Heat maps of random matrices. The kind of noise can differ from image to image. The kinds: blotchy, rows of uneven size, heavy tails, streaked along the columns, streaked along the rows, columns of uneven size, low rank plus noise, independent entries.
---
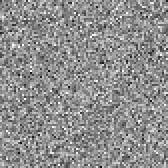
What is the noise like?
independent entries
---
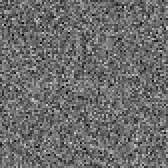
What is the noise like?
independent entries
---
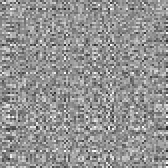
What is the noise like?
low rank plus noise
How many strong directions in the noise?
two
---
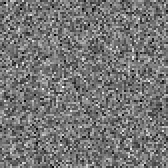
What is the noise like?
independent entries
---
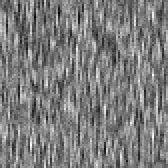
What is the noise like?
streaked along the columns
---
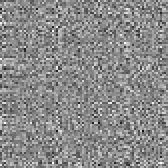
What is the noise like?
low rank plus noise
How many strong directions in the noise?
three or four
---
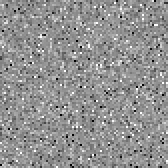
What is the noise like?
heavy tails
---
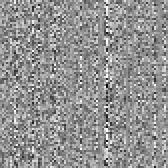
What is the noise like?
columns of uneven size
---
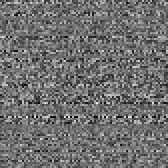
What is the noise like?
rows of uneven size
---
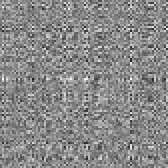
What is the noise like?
low rank plus noise
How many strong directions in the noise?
two
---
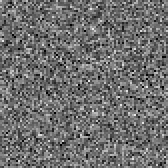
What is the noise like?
independent entries
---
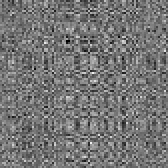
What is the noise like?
low rank plus noise
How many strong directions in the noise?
one
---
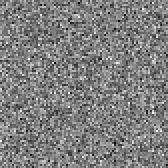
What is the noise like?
independent entries
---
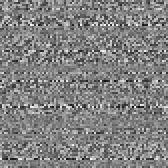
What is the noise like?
rows of uneven size
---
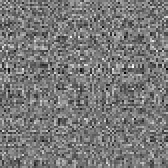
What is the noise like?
low rank plus noise
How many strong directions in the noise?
three or four
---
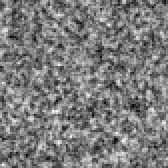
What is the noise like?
blotchy
